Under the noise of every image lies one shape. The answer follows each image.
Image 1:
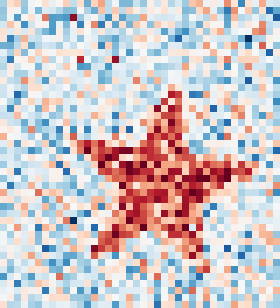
star
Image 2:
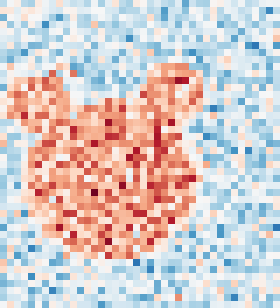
bear's head
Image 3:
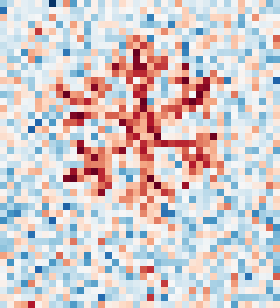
snowflake
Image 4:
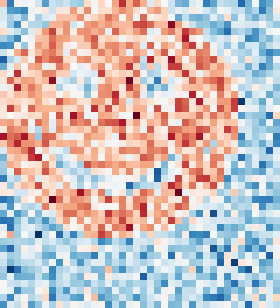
smiling face
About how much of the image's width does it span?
nearly all
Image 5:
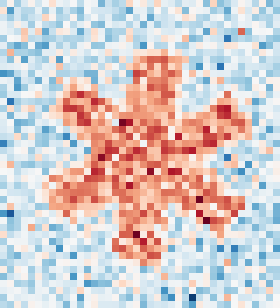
asterisk
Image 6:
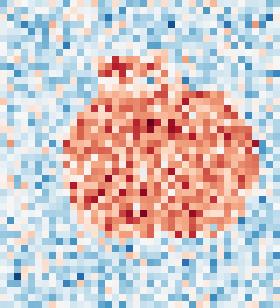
apple
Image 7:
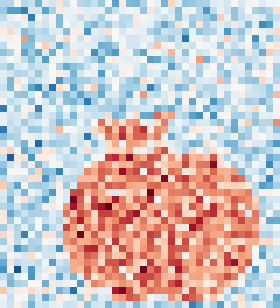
apple
